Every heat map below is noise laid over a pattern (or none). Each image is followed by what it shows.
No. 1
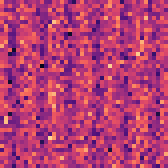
vertical stripes
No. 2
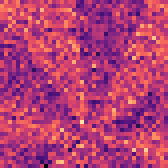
spokes from one point
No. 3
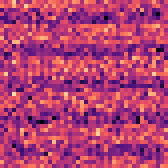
horizontal stripes
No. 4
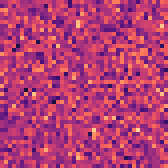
only noise
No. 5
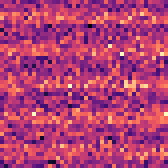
horizontal stripes
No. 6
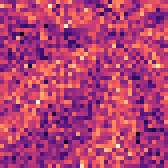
spokes from one point
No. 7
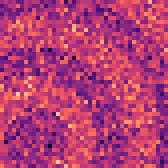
rings round one point
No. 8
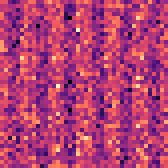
vertical stripes
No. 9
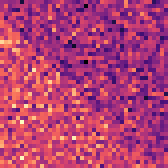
a sharp edge
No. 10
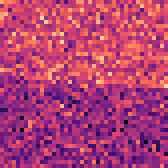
a sharp edge
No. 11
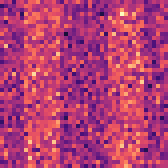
vertical stripes
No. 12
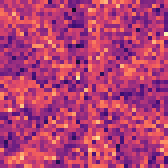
spokes from one point
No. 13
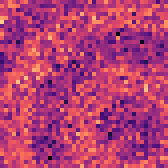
rings round one point
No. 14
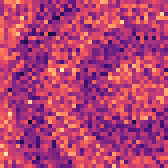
rings round one point
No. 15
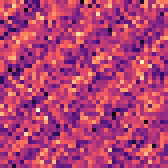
diagonal stripes
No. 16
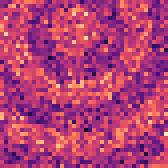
rings round one point
